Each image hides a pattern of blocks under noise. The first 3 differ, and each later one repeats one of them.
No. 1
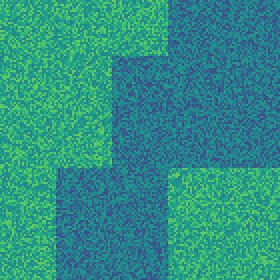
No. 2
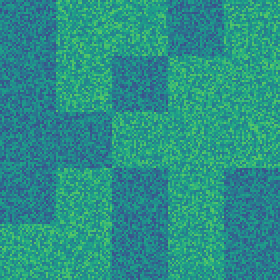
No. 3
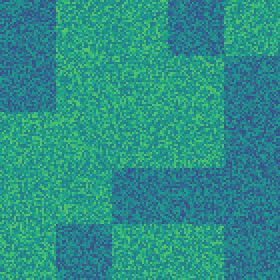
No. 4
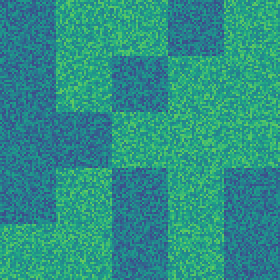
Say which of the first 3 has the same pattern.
2
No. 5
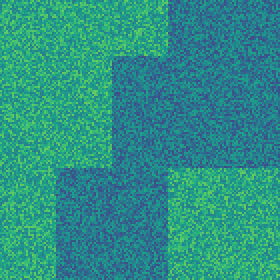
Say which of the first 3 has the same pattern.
1
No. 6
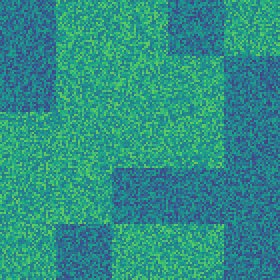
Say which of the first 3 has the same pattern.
3
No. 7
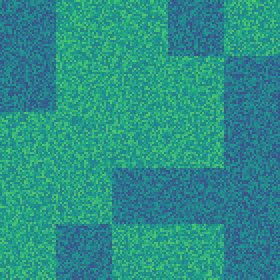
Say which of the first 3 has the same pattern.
3
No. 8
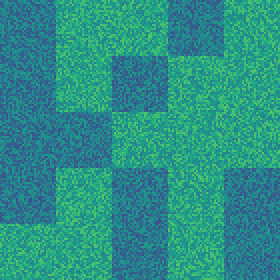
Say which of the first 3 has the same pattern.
2
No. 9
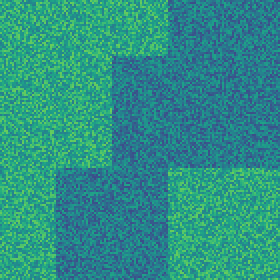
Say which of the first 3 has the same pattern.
1
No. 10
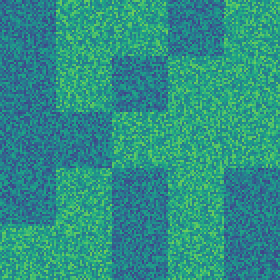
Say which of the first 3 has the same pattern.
2
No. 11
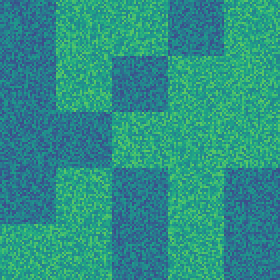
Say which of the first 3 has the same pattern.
2
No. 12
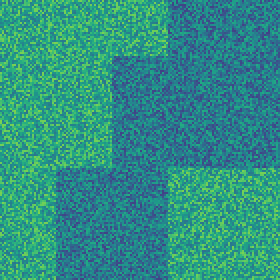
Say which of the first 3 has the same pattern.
1
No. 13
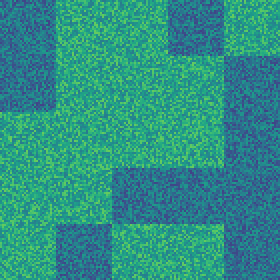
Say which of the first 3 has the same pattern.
3
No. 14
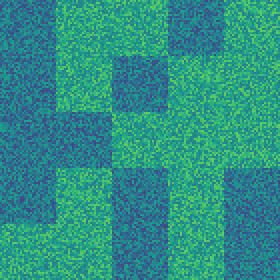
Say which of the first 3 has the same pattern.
2
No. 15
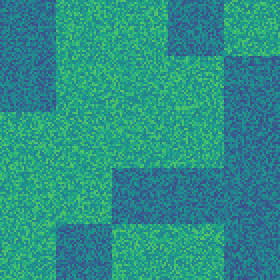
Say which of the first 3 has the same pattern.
3
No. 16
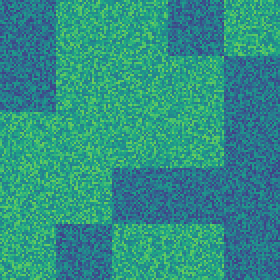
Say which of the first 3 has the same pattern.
3
